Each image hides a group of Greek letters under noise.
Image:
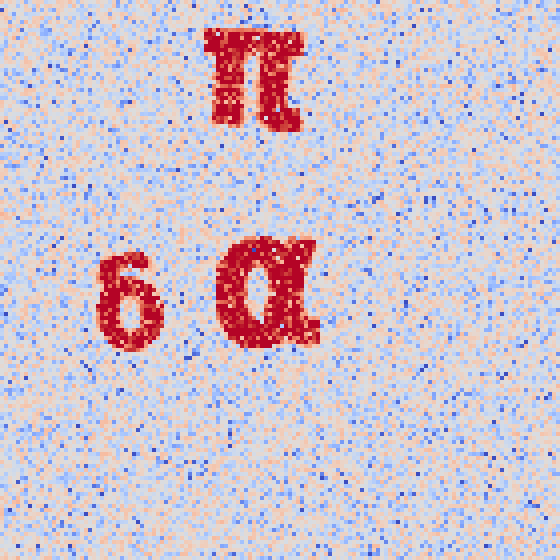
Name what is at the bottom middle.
nothing
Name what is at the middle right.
nothing
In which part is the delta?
middle left
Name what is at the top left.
nothing
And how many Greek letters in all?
3
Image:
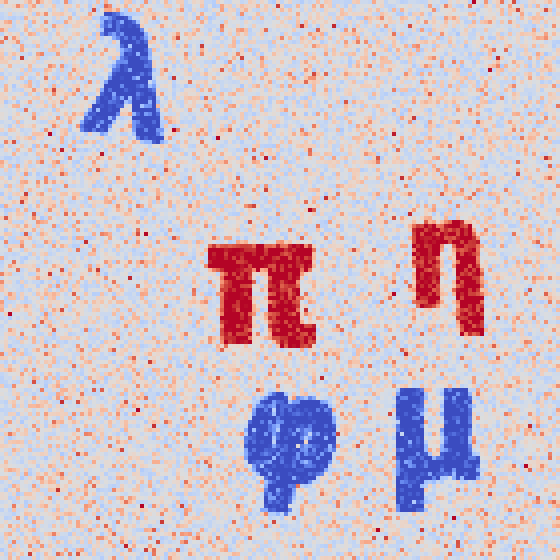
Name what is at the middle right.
eta
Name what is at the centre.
pi
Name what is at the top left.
lambda
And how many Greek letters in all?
5
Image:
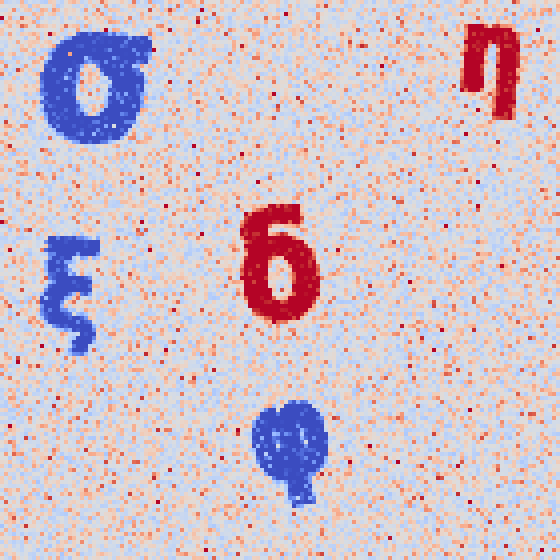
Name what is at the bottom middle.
phi
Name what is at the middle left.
xi
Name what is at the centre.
delta
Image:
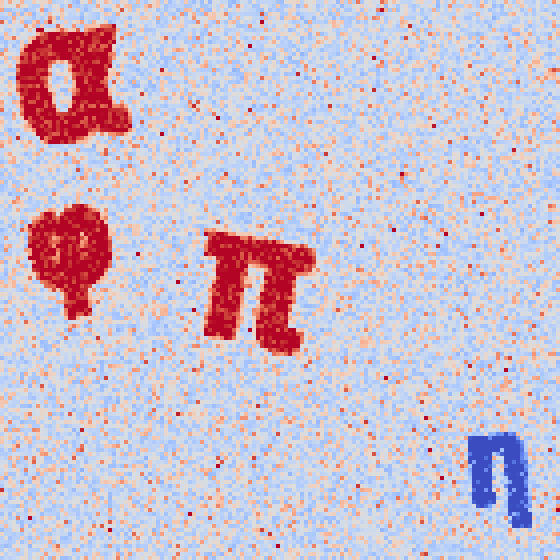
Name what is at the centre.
pi
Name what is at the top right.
nothing
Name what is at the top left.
alpha
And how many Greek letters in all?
4
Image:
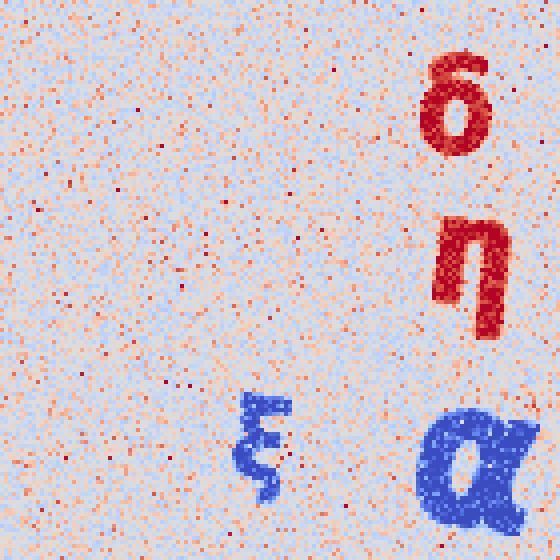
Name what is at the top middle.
nothing
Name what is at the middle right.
eta
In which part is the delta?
top right
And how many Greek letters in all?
4
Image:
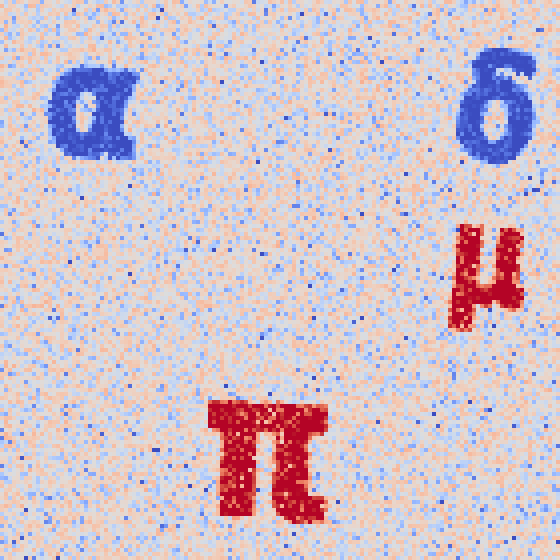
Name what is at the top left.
alpha
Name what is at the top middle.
nothing
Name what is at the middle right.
mu
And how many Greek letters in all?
4
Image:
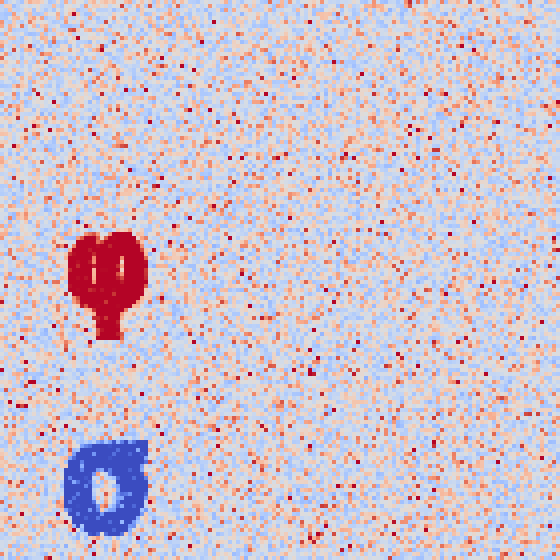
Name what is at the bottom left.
sigma
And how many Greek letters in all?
2
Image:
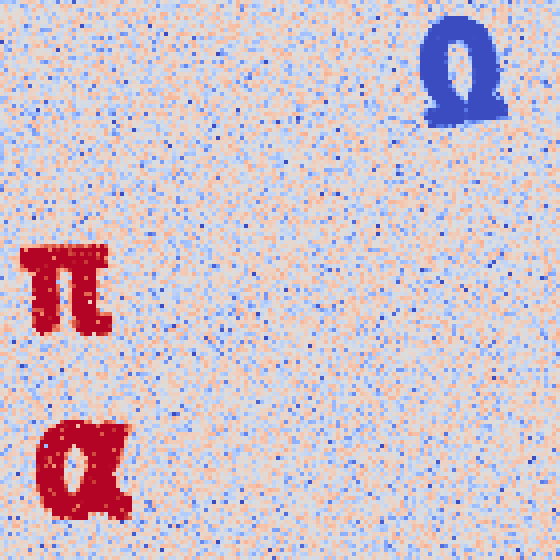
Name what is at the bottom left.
alpha
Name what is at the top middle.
nothing
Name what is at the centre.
nothing
